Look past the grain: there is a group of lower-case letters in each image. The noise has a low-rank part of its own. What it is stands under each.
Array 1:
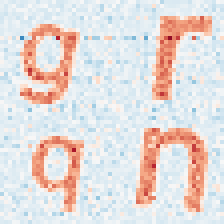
top left: g; top right: r; bottom left: q; bottom right: n
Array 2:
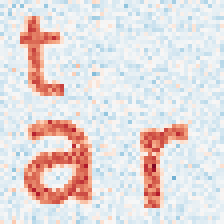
top left: t; bottom left: a; bottom right: r
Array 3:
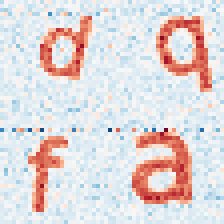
top left: d; top right: q; bottom left: f; bottom right: a
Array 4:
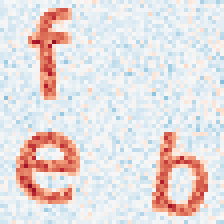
top left: f; bottom left: e; bottom right: b
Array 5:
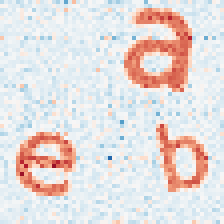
top right: a; bottom left: e; bottom right: b
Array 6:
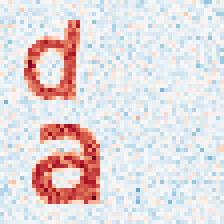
top left: d; bottom left: a
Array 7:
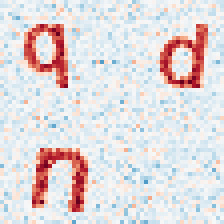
top left: q; top right: d; bottom left: n
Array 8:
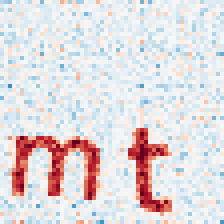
bottom left: m; bottom right: t
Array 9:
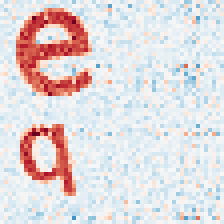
top left: e; bottom left: q
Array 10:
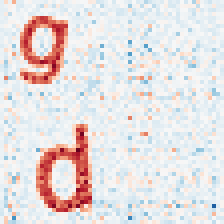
top left: g; bottom left: d
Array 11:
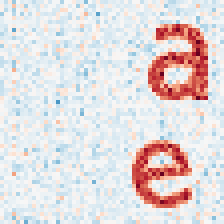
top right: a; bottom right: e
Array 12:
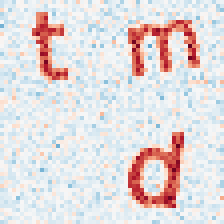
top left: t; top right: m; bottom right: d
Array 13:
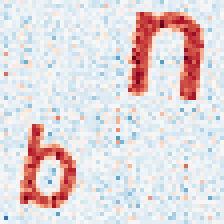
top right: n; bottom left: b
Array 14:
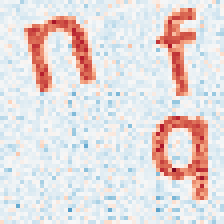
top left: n; top right: f; bottom right: q
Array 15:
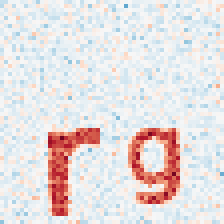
bottom left: r; bottom right: g
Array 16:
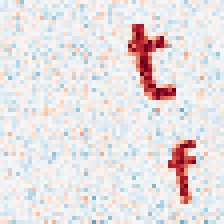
top right: t; bottom right: f
